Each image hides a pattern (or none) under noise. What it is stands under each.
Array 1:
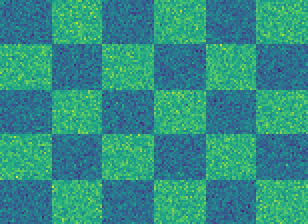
a checkerboard
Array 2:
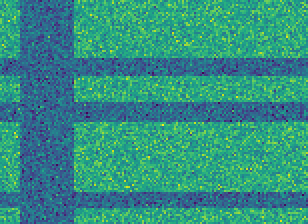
bands of rows crossing bands of columns
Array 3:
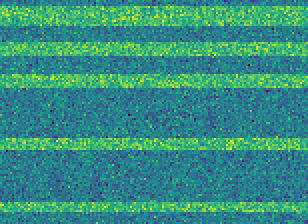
bands of rows
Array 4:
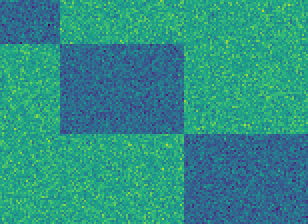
blocks along the diagonal
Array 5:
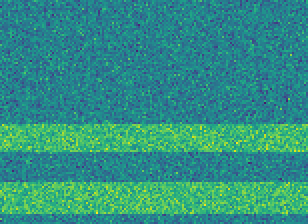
bands of rows
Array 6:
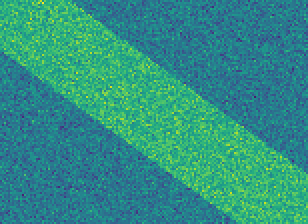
a diagonal band
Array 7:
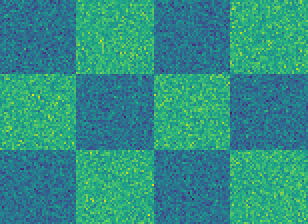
a checkerboard
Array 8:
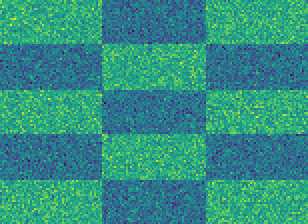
a checkerboard
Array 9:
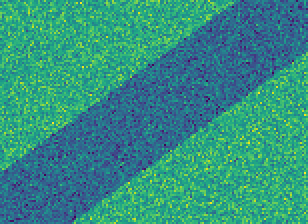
a diagonal band
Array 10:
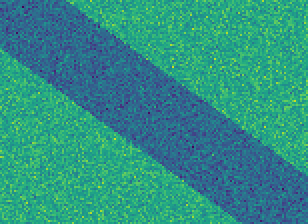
a diagonal band
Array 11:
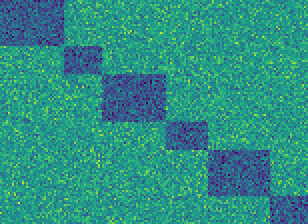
blocks along the diagonal
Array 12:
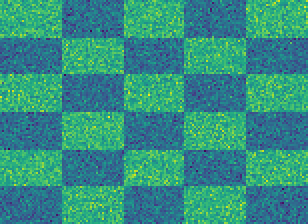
a checkerboard
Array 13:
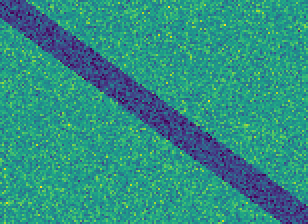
a diagonal band
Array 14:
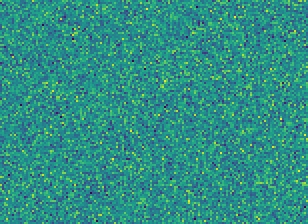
only noise
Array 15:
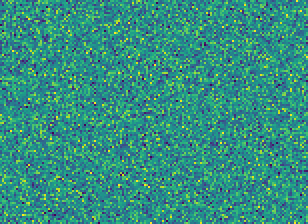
only noise
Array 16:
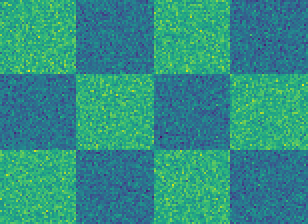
a checkerboard
